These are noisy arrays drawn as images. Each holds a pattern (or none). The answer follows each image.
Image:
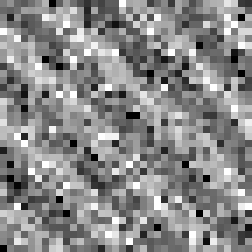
diagonal stripes
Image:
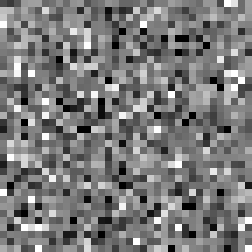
only noise
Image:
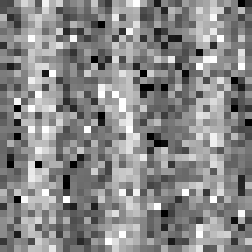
vertical stripes
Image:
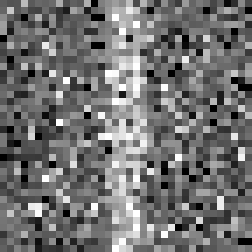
one vertical stripe
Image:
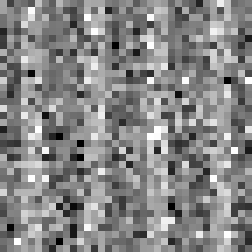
vertical stripes
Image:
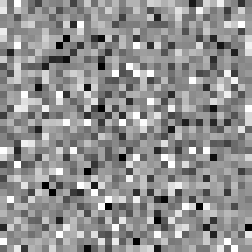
only noise
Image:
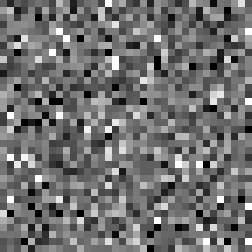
only noise
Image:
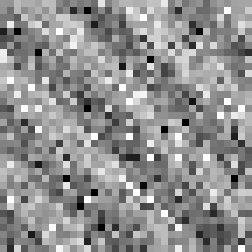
diagonal stripes
